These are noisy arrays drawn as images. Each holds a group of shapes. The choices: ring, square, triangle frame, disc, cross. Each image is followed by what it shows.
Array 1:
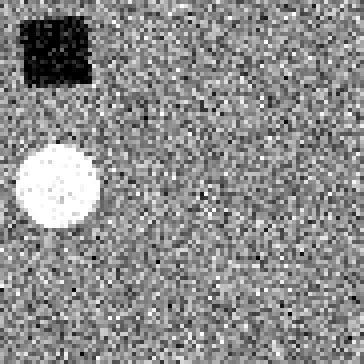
top left: dark square; middle left: light disc
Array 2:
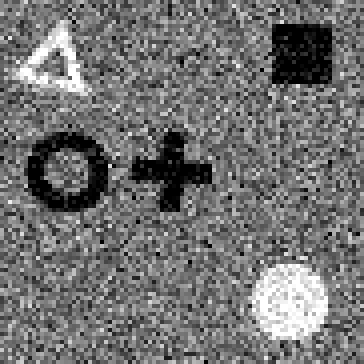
top left: light triangle frame; top right: dark square; middle left: dark ring; centre: dark cross; bottom right: light disc
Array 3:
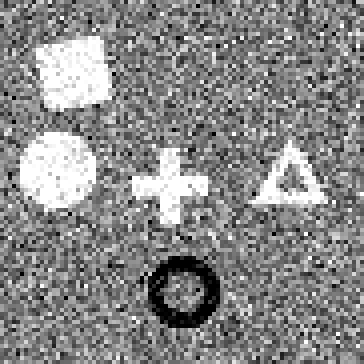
top left: light square; middle left: light disc; centre: light cross; middle right: light triangle frame; bottom middle: dark ring
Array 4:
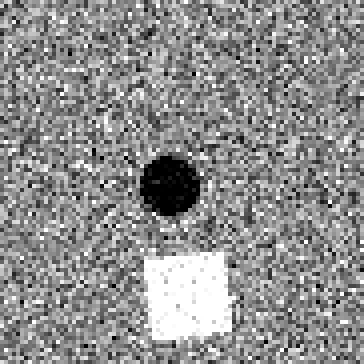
centre: dark disc; bottom middle: light square
